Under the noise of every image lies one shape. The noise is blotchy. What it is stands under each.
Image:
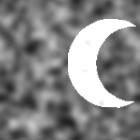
light crescent
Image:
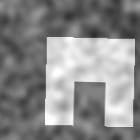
light square with a notch
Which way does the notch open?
down
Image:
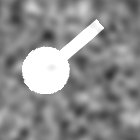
light lollipop
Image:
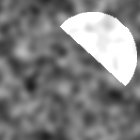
light half disc
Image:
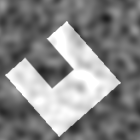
light square with a notch
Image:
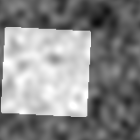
light square
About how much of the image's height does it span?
two thirds
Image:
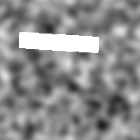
light bar
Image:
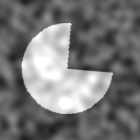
light disc with a wedge cut out
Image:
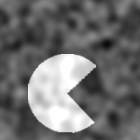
light disc with a wedge cut out
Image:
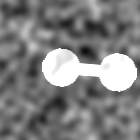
light dumbbell
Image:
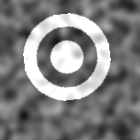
light bullseye
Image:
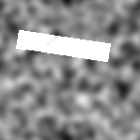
light bar
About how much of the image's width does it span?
two thirds
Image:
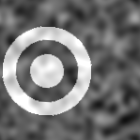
light bullseye
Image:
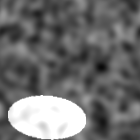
light ellipse
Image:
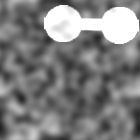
light dumbbell
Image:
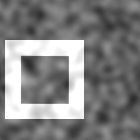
light square frame
